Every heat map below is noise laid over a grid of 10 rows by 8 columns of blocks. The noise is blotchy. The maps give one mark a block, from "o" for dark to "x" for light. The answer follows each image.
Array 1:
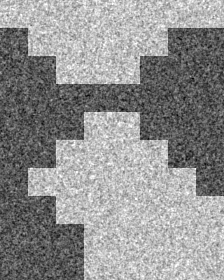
xxxxxxxx
oxxxxxoo
ooxxxooo
oooooooo
oooxxooo
ooxxxxoo
oxxxxxxo
ooxxxxxx
oooxxxxx
oooxxxxx
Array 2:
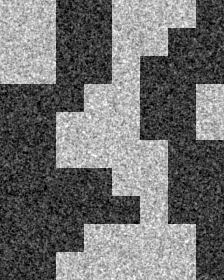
xxooxxxo
xxooxxoo
xxooxooo
oooxxoox
ooxxxoox
ooxxxxoo
ooooxxoo
oooooxoo
oooxxxxo
ooxxxxxo
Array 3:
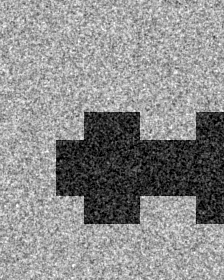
xxxxxxxx
xxxxxxxx
xxxxxxxx
xxxxxxxx
xxxooxxo
xxoooooo
xxoooooo
xxxooxxo
xxxxxxxx
xxxxxxxx
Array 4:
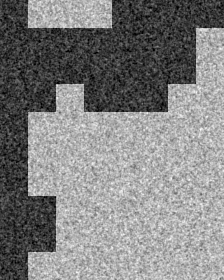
oxxxoooo
ooooooox
ooooooox
ooxoooxx
oxxxxxxx
oxxxxxxx
oxxxxxxx
ooxxxxxx
ooxxxxxx
oxxxxxxx
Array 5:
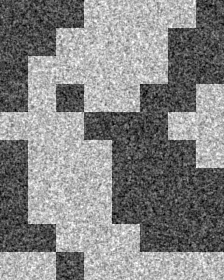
oooxxxxo
ooxxxxoo
oxxxxxoo
oxoxxoox
xxxoooxx
oxxxooox
oxxxoooo
oxxxoooo
ooxxxooo
xxoxxxxx
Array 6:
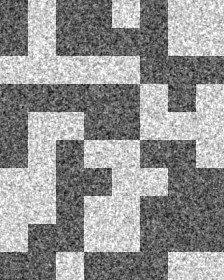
oxooxoxx
oxooooxx
xxxxxooo
oooooxox
oxxooxxx
oxoxxoox
xxooxxoo
xxoxxooo
xooxxooo
ooxoooxx
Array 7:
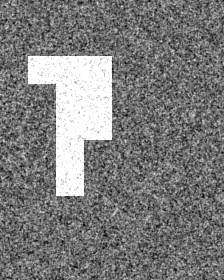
oooooooo
oooooooo
oxxxoooo
ooxxoooo
ooxxoooo
ooxooooo
ooxooooo
oooooooo
oooooooo
oooooooo
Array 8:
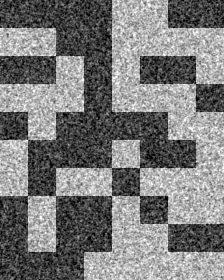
ooooxxoo
xxooxxxx
ooxoxoox
xxxoxxxo
oxooooxx
xoooxoox
xoxxoxxx
oxooxoxx
oxooxxoo
oooxxxxx
